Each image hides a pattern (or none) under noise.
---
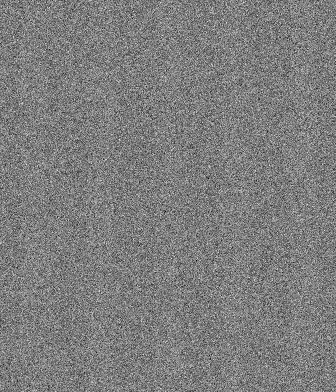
vertical stripes
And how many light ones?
5
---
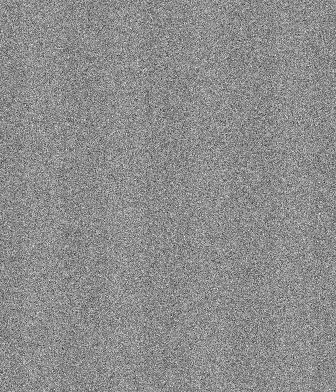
vertical stripes
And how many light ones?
4
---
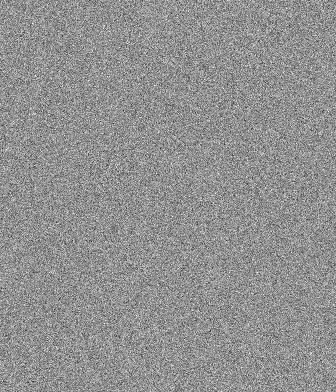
only noise
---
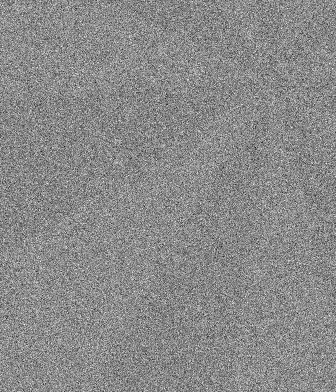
spokes from one point
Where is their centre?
top right
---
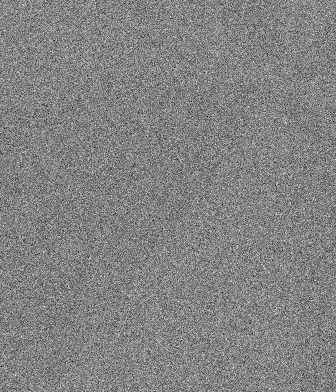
spokes from one point
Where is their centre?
top right
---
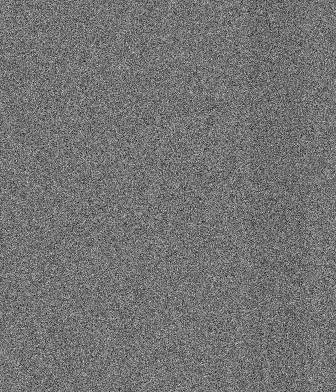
one vertical stripe
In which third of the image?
right
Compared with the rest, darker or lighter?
darker
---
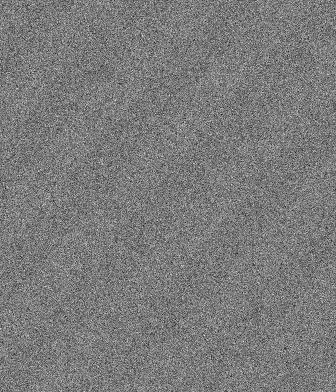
diagonal stripes
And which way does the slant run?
bottom left to top right
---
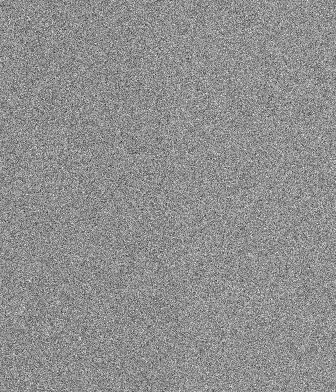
a sharp edge
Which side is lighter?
right
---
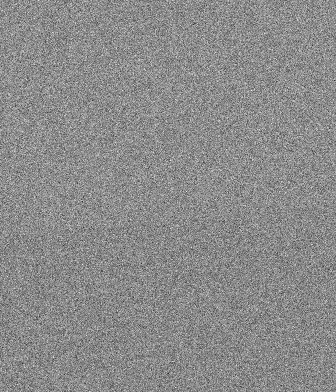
a sharp edge
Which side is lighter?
top
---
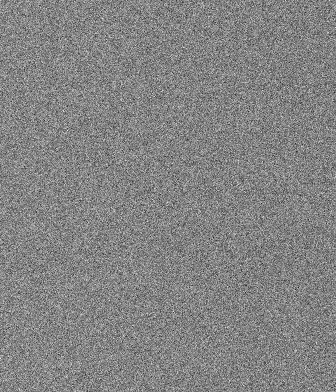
a smooth slope
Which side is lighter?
left
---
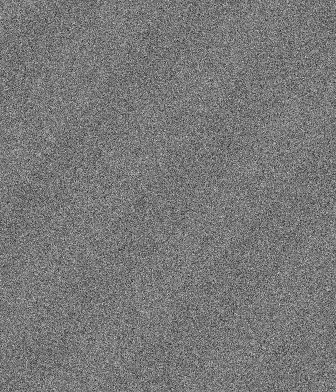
diagonal stripes
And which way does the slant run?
bottom left to top right
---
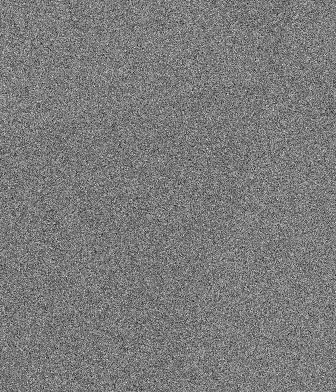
spokes from one point
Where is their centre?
top right
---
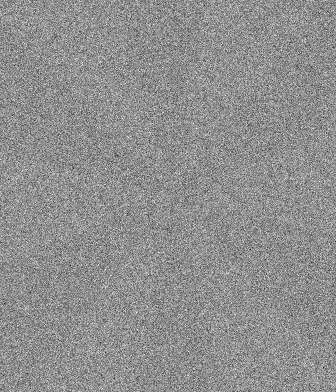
spokes from one point
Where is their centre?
centre
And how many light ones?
6
